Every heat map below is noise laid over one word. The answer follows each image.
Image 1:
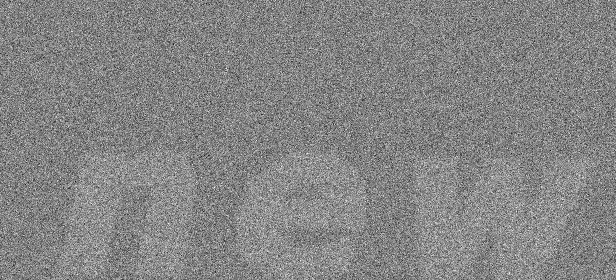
new
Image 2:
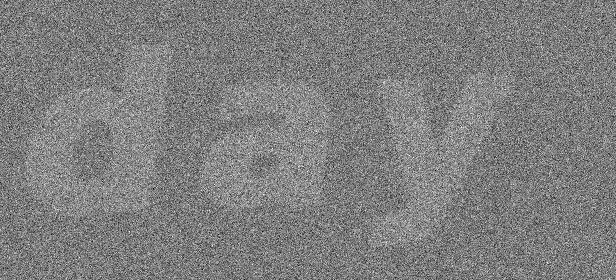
day
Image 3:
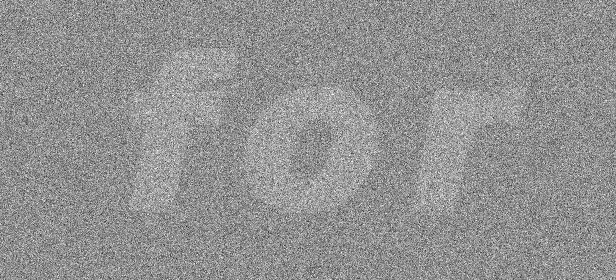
for
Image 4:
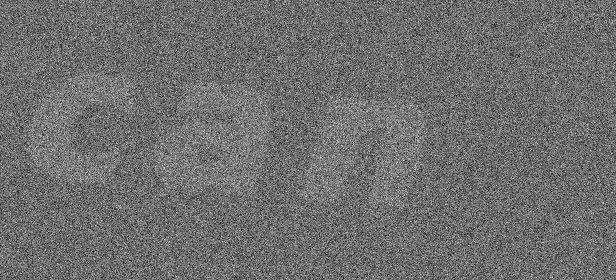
can
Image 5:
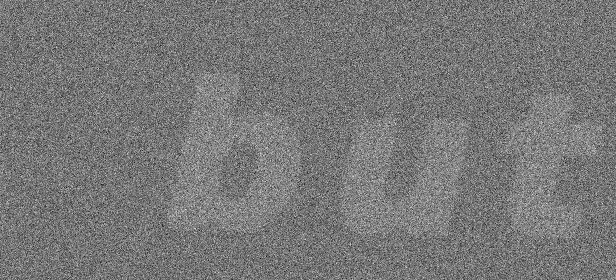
but
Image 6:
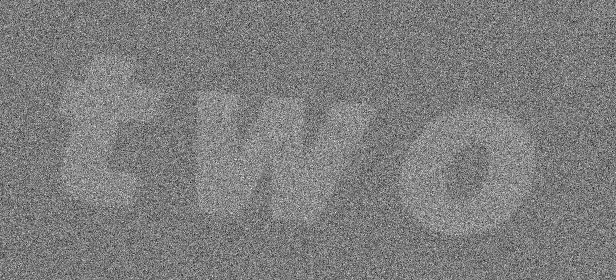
two
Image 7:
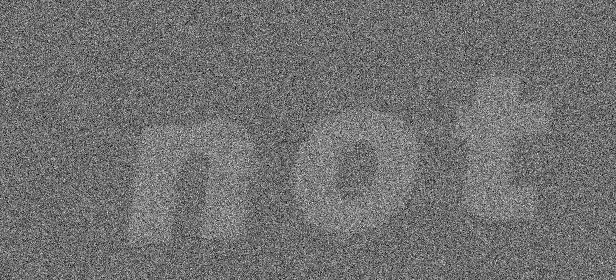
not
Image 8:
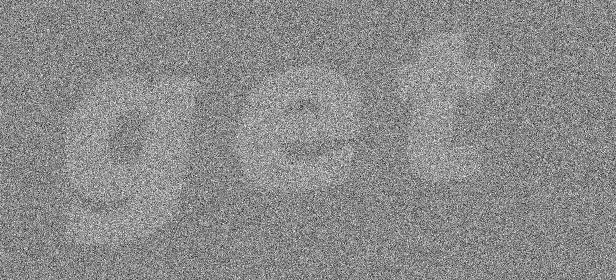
get
